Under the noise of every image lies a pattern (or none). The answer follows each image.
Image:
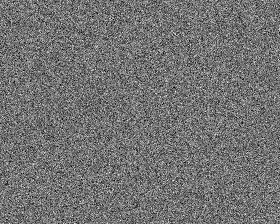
only noise
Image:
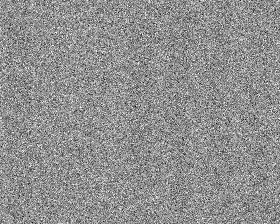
bands of columns
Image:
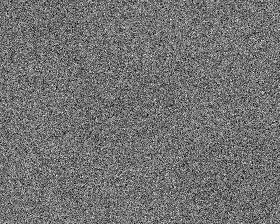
blocks along the diagonal
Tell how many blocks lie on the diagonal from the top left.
3
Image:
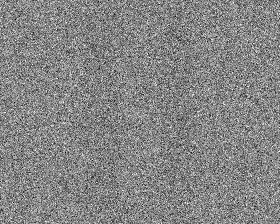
bands of columns
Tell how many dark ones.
2
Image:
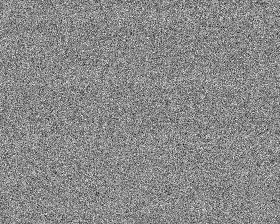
bands of rows
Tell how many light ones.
5
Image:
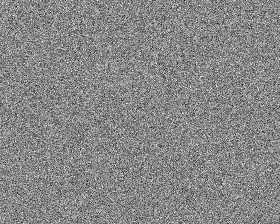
only noise
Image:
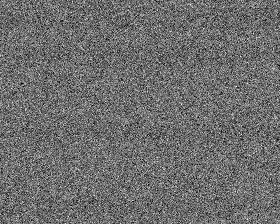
bands of rows
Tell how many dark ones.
4
